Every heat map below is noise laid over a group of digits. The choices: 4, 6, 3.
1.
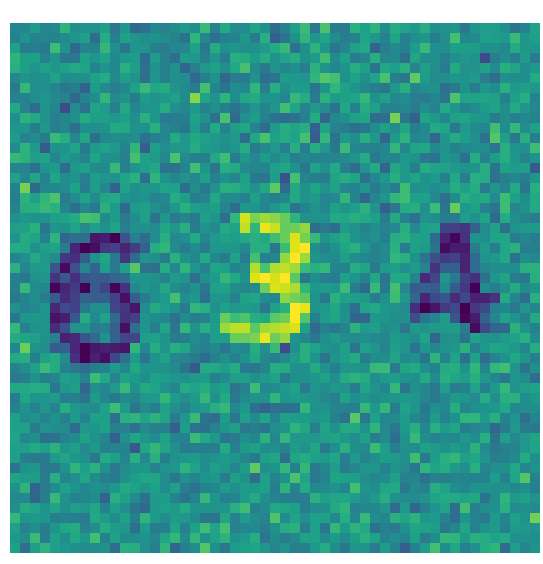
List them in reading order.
middle left: dark 6; centre: light 3; middle right: dark 4
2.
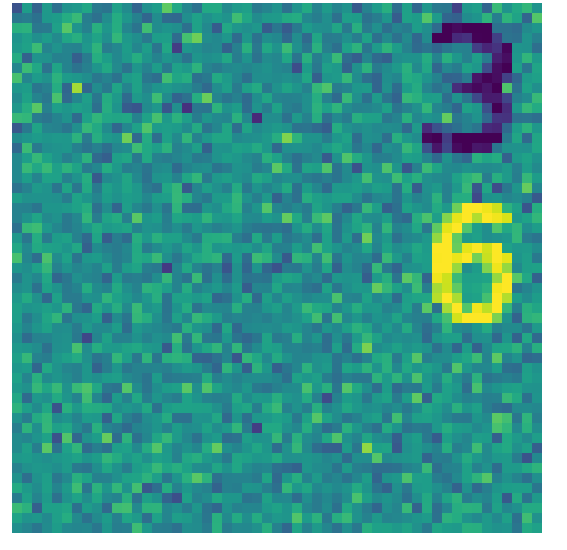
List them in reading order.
top right: dark 3; middle right: light 6
